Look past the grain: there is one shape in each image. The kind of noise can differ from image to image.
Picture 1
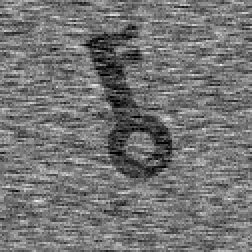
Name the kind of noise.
streaked along the rows
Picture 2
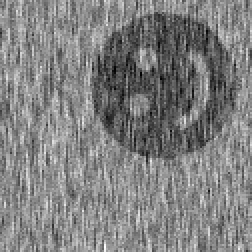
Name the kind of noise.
streaked along the columns
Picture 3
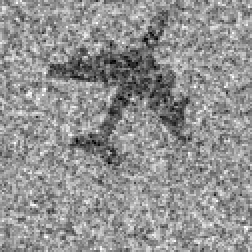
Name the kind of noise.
blotchy
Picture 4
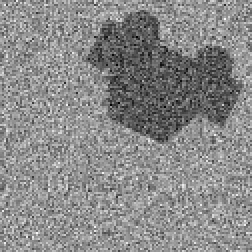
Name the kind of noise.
low rank plus noise
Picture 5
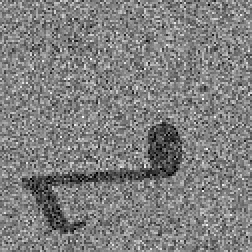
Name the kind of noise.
low rank plus noise
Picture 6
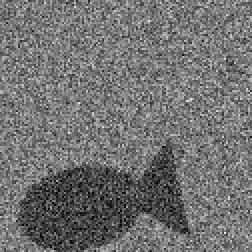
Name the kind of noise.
independent entries
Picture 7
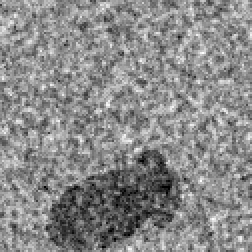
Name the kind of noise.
blotchy
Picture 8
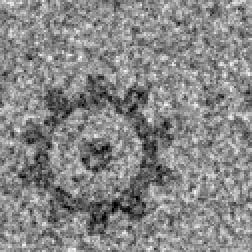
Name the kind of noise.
blotchy
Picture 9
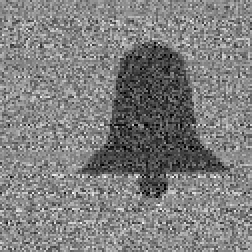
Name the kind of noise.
rows of uneven size
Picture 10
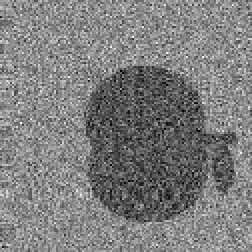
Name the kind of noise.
low rank plus noise
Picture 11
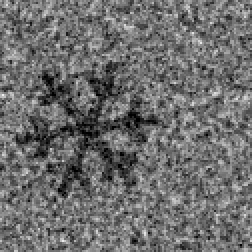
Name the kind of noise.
blotchy
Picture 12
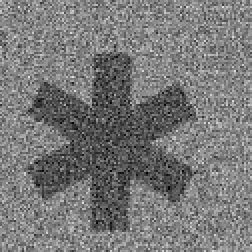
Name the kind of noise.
low rank plus noise
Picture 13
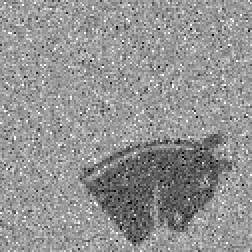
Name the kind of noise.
heavy tails
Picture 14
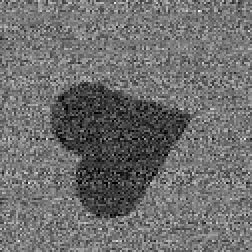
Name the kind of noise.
rows of uneven size
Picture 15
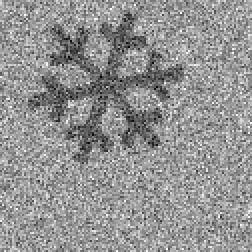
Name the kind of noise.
independent entries
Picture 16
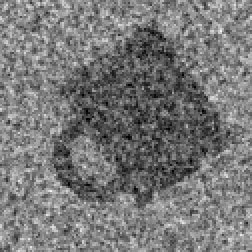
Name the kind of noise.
blotchy
